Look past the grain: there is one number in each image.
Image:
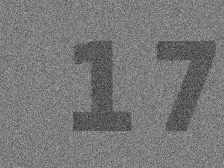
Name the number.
17
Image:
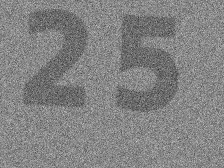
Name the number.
25
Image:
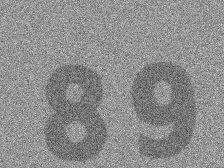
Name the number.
89
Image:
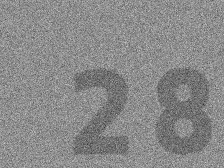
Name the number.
28
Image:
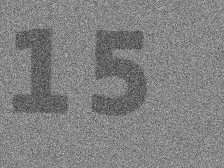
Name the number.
15
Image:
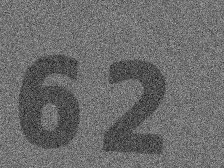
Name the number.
62
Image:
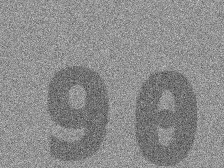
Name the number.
90
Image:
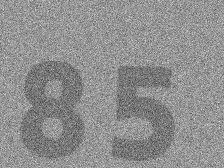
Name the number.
85
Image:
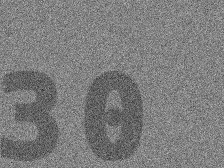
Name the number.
30
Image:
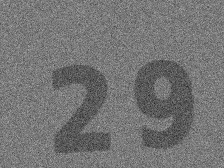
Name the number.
29
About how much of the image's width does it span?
two thirds
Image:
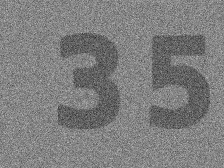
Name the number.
35
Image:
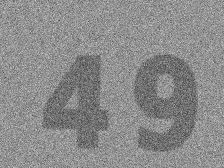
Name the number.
49
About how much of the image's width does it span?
two thirds
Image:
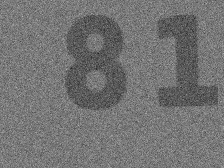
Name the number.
81
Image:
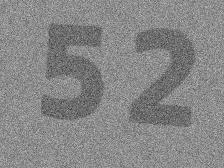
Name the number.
52
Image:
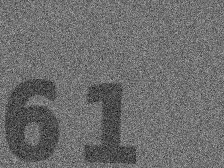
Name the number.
61
